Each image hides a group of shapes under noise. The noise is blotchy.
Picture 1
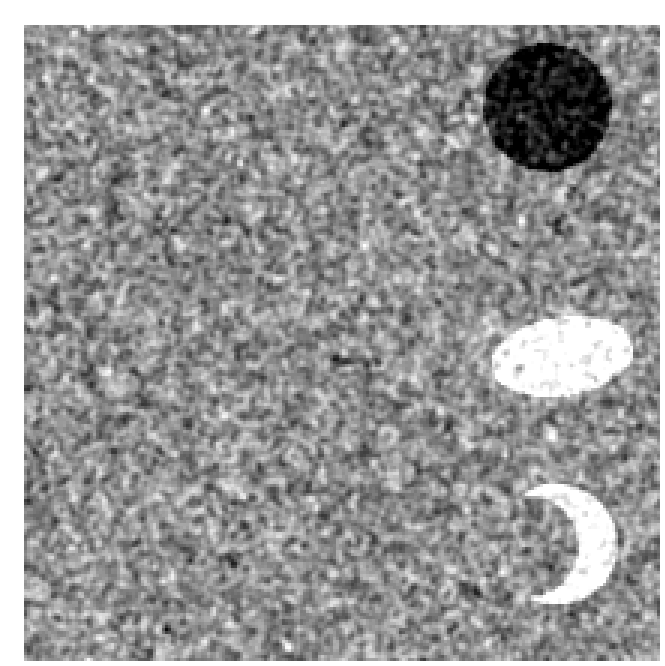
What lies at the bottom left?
nothing
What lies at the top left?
nothing
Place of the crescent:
bottom right
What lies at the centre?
nothing
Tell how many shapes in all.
3
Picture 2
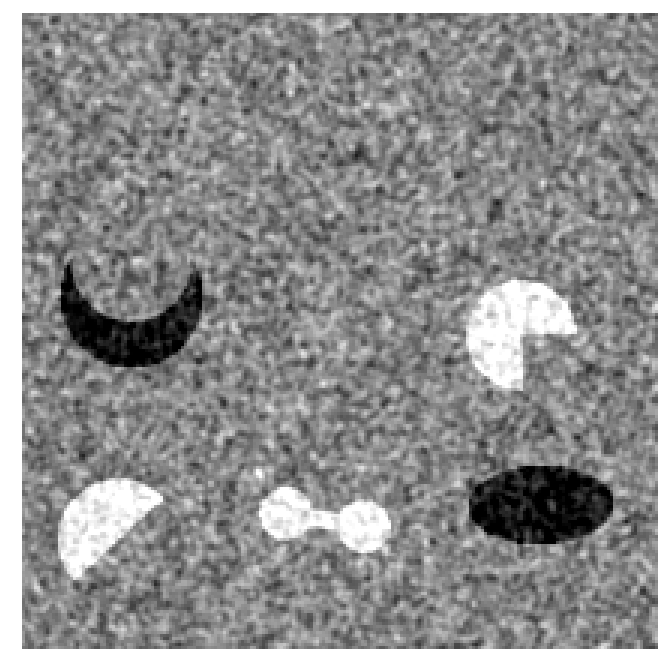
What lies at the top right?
nothing
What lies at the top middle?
nothing
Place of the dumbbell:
bottom middle
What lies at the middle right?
disc with a wedge cut out
